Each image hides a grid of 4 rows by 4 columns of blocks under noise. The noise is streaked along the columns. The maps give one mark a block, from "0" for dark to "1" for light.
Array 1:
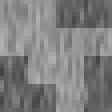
1100
1111
0110
0010
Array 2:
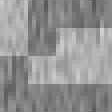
1000
1011
0111
0000
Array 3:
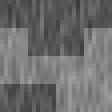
0000
1001
1111
0011
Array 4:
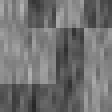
1010
1101
1101
0001
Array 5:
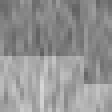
0000
0000
1110
1111
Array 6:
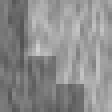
0111
0111
0011
0001
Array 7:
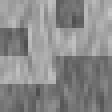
1101
0111
1100
0000
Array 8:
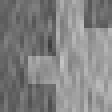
0010
0011
0111
0011
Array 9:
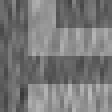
0100
0111
0000
0111
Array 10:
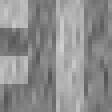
1010
0010
1010
0010
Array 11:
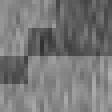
1100
1000
0111
1111
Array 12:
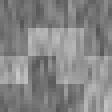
0000
0110
1011
0001
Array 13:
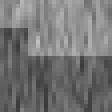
1111
0111
0000
0000
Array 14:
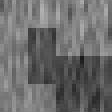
1111
1011
1000
1100
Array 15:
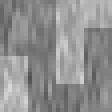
0011
0010
1010
1000
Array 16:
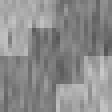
1100
1000
0001
0011
